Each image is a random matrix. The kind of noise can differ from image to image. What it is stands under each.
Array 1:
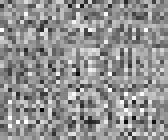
low rank plus noise
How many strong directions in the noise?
two
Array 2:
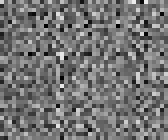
low rank plus noise
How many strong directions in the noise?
three or four
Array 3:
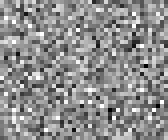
independent entries
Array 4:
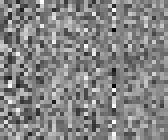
columns of uneven size
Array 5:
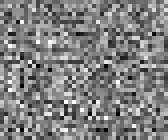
low rank plus noise
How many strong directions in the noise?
five to eight
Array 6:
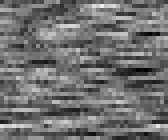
streaked along the rows
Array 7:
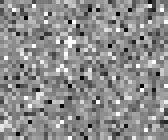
heavy tails
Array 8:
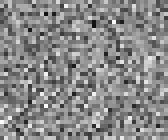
independent entries
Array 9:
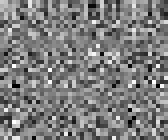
low rank plus noise
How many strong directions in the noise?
two
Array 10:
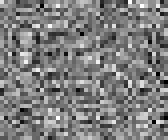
low rank plus noise
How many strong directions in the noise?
two
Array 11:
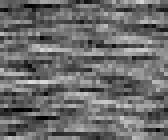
streaked along the rows
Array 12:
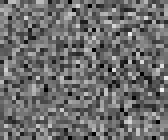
independent entries
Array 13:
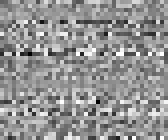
rows of uneven size
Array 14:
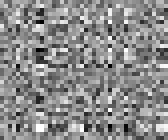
low rank plus noise
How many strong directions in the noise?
one
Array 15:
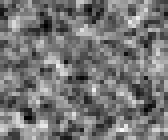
blotchy
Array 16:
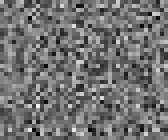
low rank plus noise
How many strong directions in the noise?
three or four
